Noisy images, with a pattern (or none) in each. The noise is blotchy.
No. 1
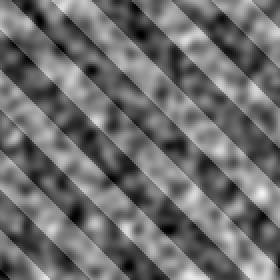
diagonal stripes
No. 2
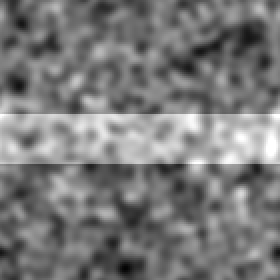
one horizontal stripe
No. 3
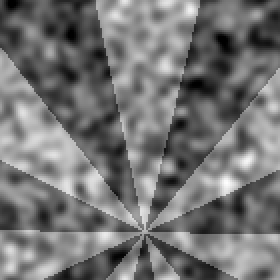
spokes from one point
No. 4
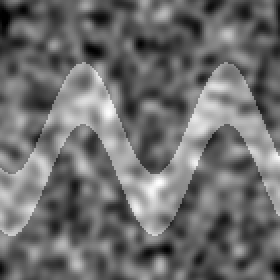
a wavy band
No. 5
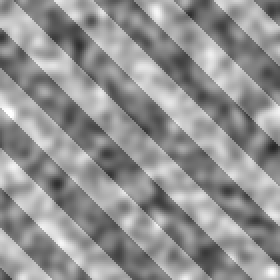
diagonal stripes
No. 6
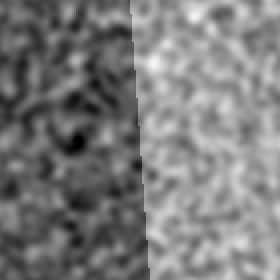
a sharp edge
